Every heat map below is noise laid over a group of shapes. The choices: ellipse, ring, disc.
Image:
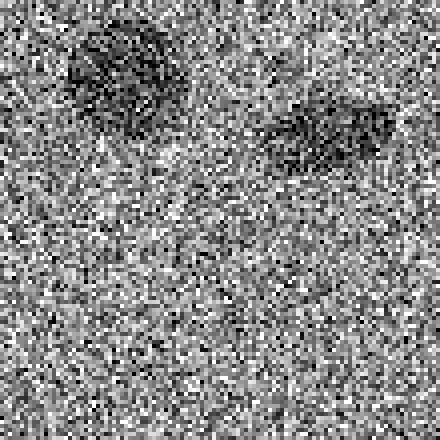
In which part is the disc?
top left
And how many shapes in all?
2
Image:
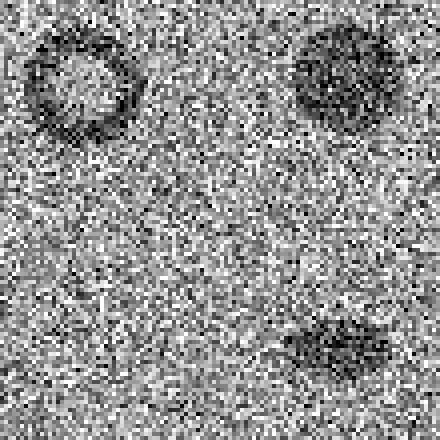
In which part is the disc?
top right
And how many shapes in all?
3
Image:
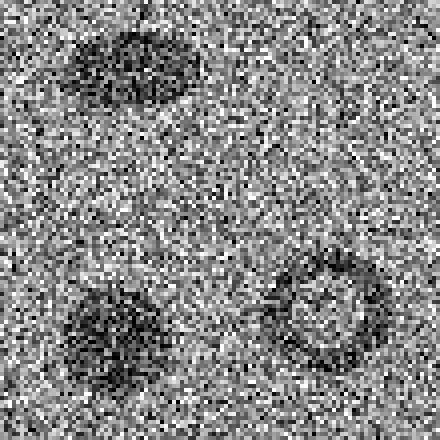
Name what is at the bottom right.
ring
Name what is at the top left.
ellipse
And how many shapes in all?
3
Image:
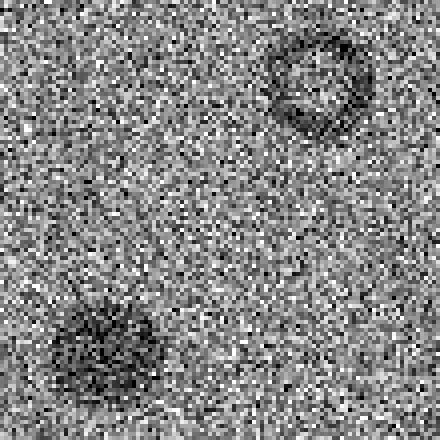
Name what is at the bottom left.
disc
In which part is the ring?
top right
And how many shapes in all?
2
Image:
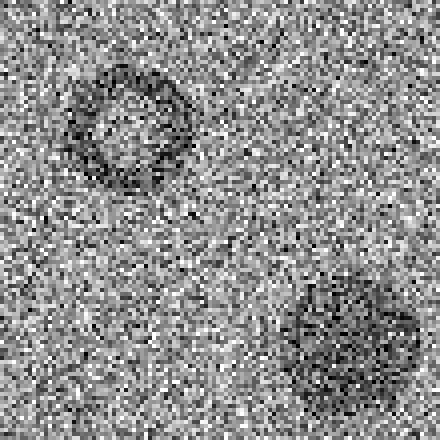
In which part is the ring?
top left
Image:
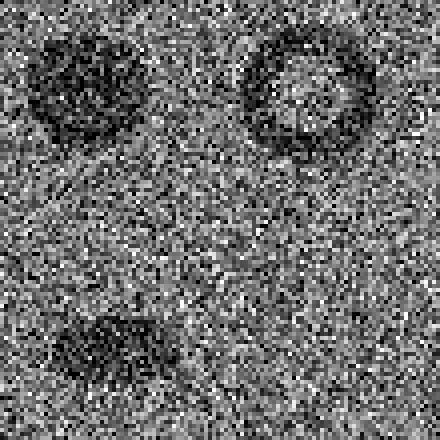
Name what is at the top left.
disc
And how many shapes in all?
3
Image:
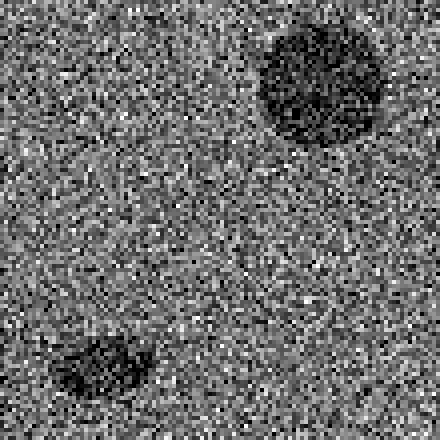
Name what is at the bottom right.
nothing
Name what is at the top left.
nothing
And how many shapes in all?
2
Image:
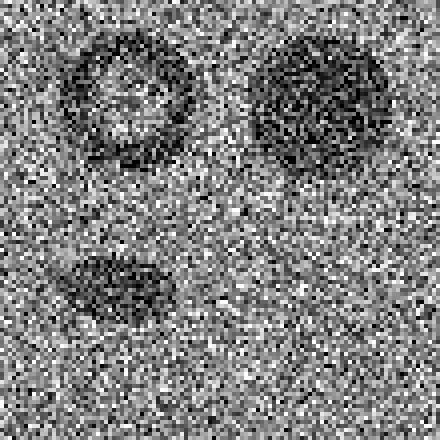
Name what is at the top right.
disc
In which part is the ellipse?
bottom left
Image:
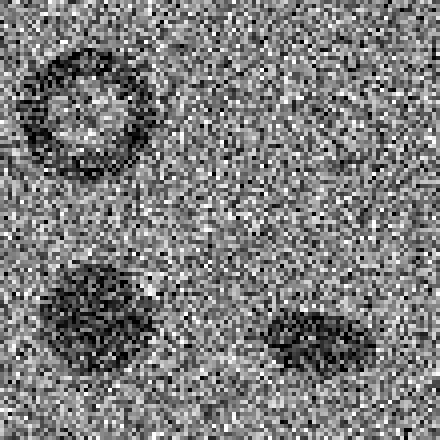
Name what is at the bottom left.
disc
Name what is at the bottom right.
ellipse
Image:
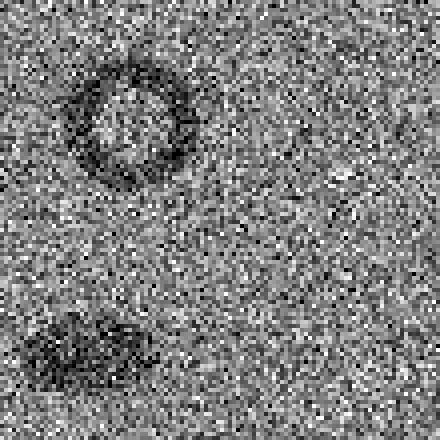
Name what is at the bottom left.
ellipse
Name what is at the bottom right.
nothing
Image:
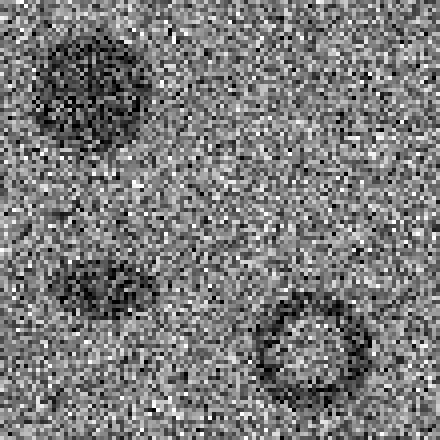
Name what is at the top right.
nothing
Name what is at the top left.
disc
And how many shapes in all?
3
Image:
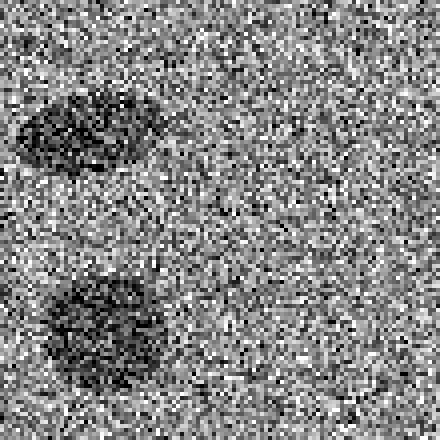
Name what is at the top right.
nothing
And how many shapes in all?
2
